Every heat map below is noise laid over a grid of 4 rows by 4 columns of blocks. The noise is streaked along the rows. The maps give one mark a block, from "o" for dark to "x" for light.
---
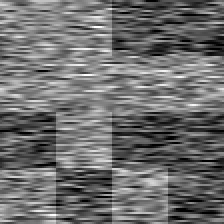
x x o o
x x x x
o x o o
x o x o
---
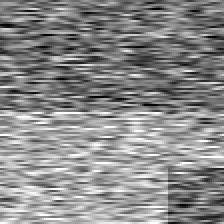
o o o o
o o o o
x x x x
x x x o
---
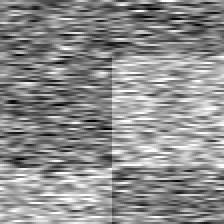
o o o o
o o x x
o o x x
x x o o
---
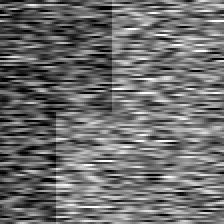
o o x x
o o x x
o x x x
o x x x
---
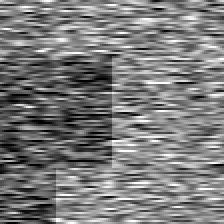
x x x x
o o x x
o o x x
o x x x
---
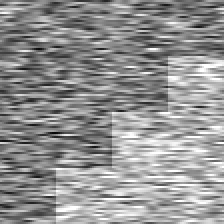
o o o o
o o o x
o o x x
o x x x
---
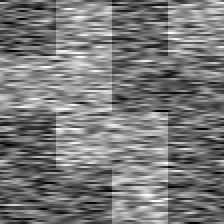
o x o x
x x o o
o x x o
o o x o
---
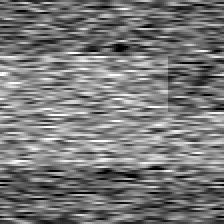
o o o o
x x x o
x x x x
o o o o
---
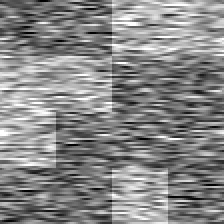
o o x x
x x o o
x o o o
o o x o
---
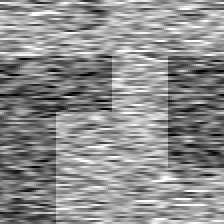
x x x x
o o x o
o x x o
o x x x
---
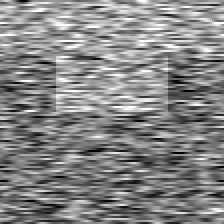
x x x x
o x x o
o o o o
o o o o
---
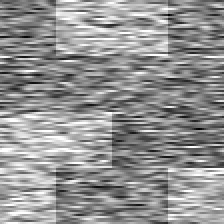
o x x o
o o o o
x x o o
x o o x
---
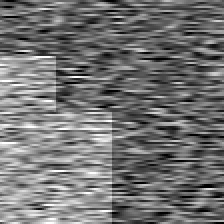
o o o o
x o o o
x x o o
x x o o
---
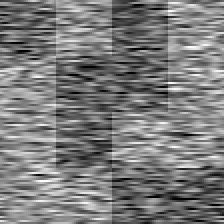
o x o x
x o o x
x o x x
x x o o
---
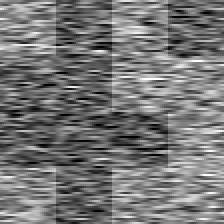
x o x o
o o x x
o o o x
x o x x
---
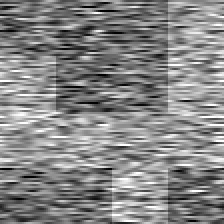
o o o x
x o o x
x x x x
o o x o
